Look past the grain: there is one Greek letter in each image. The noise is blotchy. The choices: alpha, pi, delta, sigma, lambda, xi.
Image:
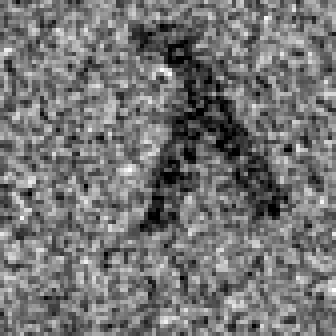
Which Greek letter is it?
lambda
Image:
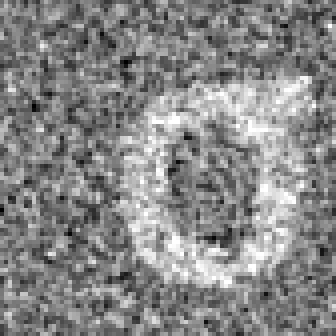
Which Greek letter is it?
sigma
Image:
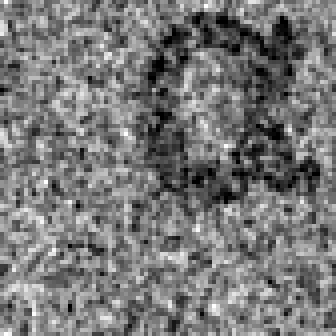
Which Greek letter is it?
alpha
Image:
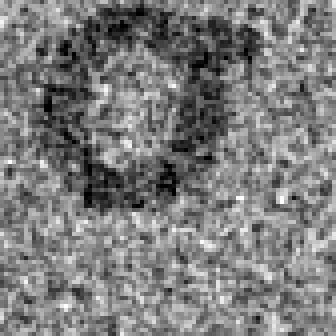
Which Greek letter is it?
sigma
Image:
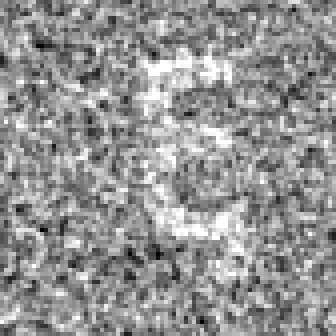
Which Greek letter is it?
xi
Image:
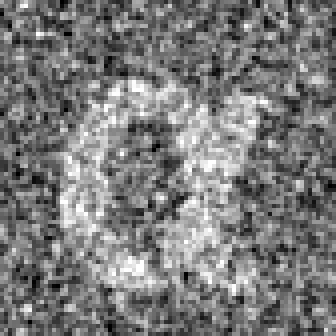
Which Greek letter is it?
alpha
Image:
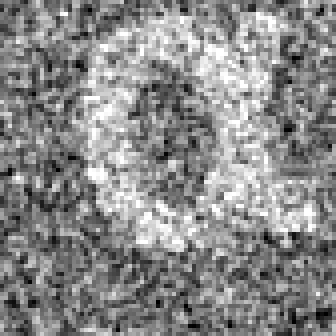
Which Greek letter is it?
alpha
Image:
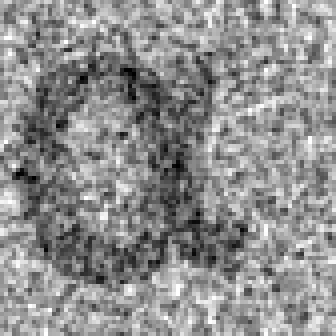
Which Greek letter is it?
alpha
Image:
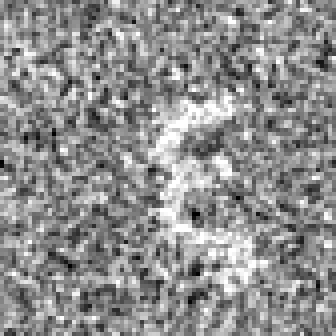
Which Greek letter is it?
xi
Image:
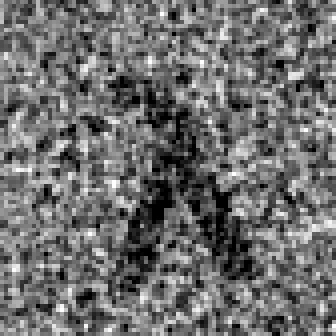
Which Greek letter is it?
lambda
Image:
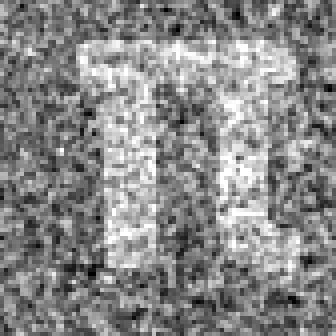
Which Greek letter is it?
pi
